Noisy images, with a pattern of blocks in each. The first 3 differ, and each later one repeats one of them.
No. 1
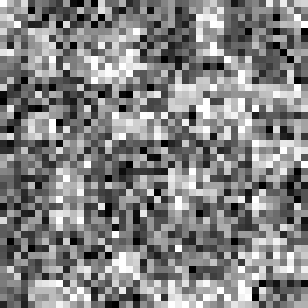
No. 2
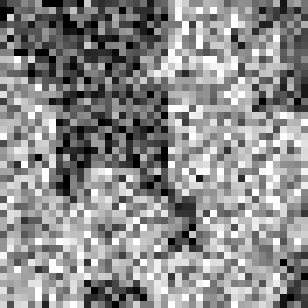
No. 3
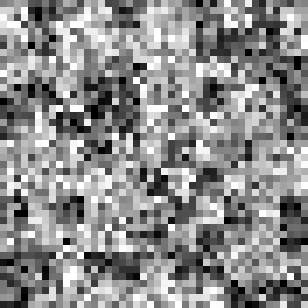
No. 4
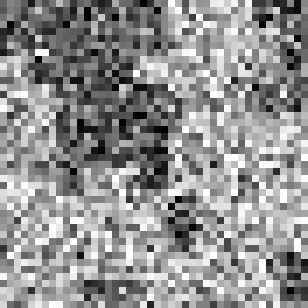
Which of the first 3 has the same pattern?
2
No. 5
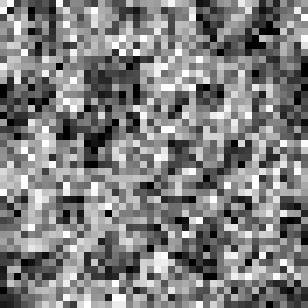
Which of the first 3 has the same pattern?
3
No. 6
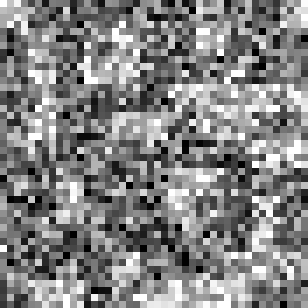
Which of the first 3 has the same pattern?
1
